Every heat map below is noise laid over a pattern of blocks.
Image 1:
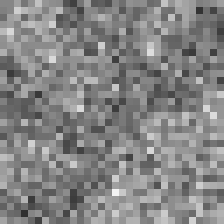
mirrored about the diagonal from the top left
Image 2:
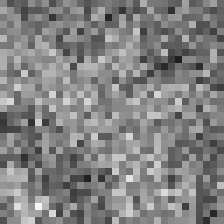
mirrored about the diagonal from the bottom left
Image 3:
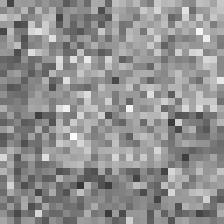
mirrored about the diagonal from the bottom left
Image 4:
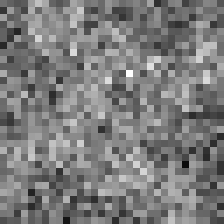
the same after a half turn
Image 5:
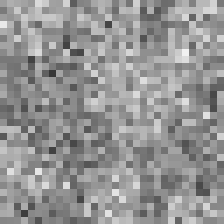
no symmetry
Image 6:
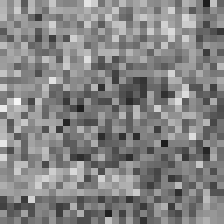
mirrored about the diagonal from the top left
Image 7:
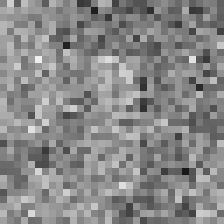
no symmetry
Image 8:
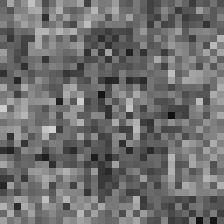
top and bottom mirror each other
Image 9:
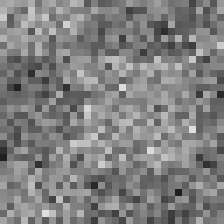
top and bottom mirror each other
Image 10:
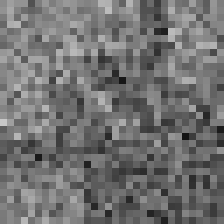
mirrored about the diagonal from the top left
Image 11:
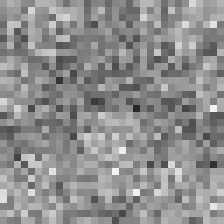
left and right mirror each other
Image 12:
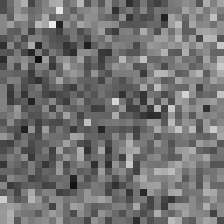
top and bottom mirror each other
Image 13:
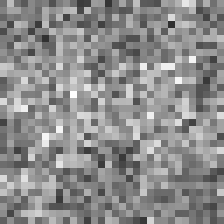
the same after a half turn
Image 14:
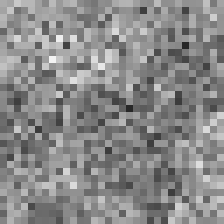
no symmetry
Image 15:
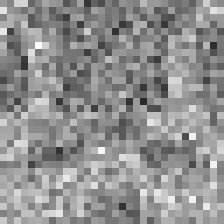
left and right mirror each other
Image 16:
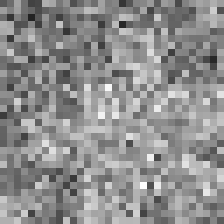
mirrored about the diagonal from the top left
